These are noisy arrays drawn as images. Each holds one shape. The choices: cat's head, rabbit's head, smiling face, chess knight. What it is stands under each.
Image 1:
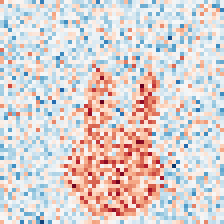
rabbit's head
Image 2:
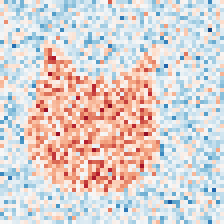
cat's head
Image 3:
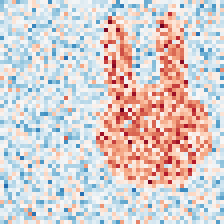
rabbit's head
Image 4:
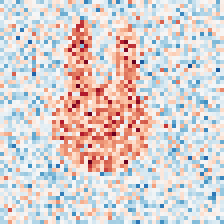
rabbit's head
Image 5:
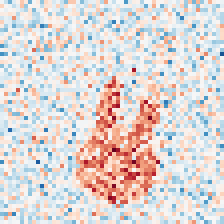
rabbit's head
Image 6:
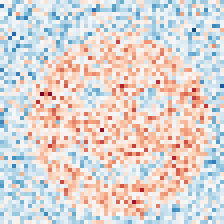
smiling face
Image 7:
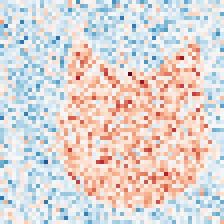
cat's head
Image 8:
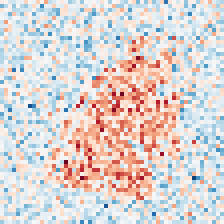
chess knight
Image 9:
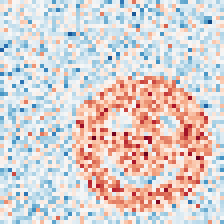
smiling face
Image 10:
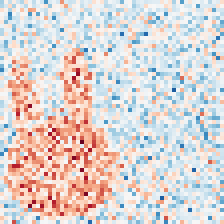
rabbit's head
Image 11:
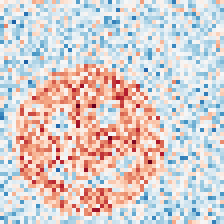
smiling face
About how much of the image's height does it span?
two thirds
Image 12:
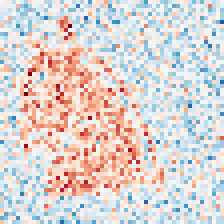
chess knight
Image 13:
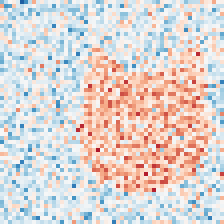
cat's head
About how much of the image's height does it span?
two thirds
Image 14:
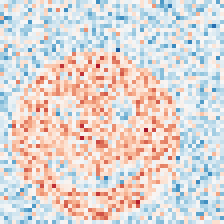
smiling face
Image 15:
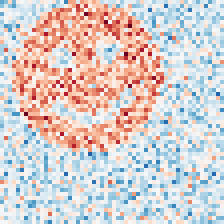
smiling face
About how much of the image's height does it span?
two thirds
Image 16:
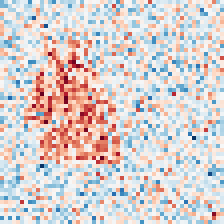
chess knight
